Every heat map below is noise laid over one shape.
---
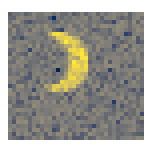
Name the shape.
crescent
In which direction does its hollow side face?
left
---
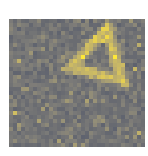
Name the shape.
triangle frame
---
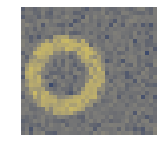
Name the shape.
ring
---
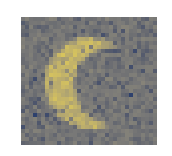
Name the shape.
crescent
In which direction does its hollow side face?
right
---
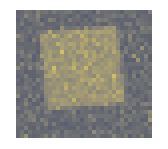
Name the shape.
square
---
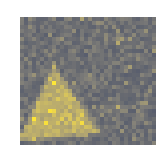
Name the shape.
triangle
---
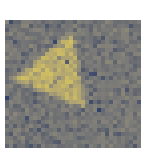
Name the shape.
triangle
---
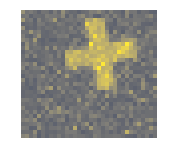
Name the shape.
cross
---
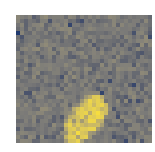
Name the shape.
ellipse
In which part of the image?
bottom middle
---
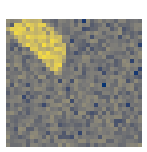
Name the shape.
half disc
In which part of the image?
top left
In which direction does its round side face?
up and right
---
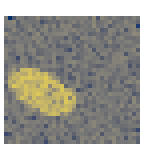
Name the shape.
ellipse
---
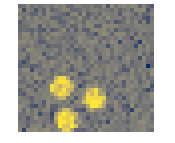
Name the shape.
three dots
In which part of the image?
bottom middle
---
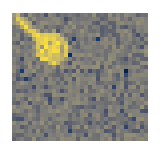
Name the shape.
lollipop
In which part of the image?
top left
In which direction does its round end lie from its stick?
down and right
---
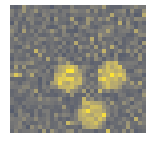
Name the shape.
three dots
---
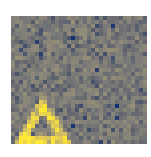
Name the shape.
triangle frame
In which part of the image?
bottom left
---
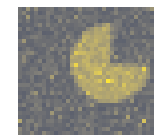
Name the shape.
disc with a wedge cut out
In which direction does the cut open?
up and right
